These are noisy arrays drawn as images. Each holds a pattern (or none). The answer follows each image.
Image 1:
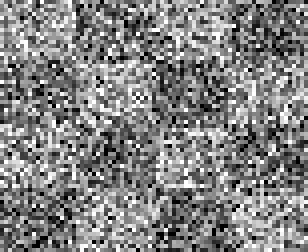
a checkerboard
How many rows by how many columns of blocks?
4 by 4
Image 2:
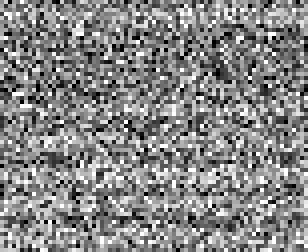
bands of rows
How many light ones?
6
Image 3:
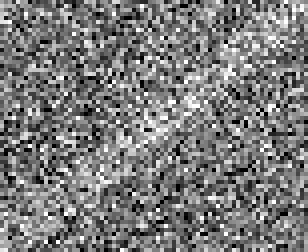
a diagonal band
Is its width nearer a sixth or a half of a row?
a sixth
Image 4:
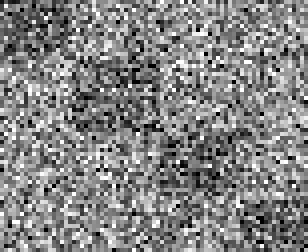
blocks along the diagonal
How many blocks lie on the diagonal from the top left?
4
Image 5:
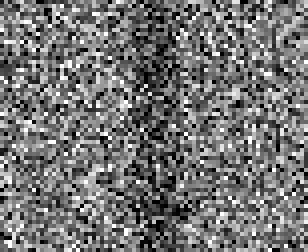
one band of columns
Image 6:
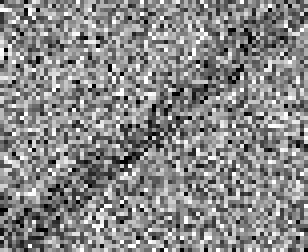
a diagonal band
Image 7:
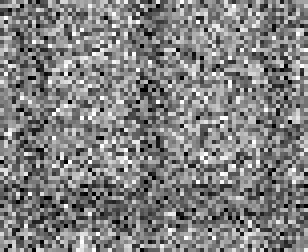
bands of rows crossing bands of columns
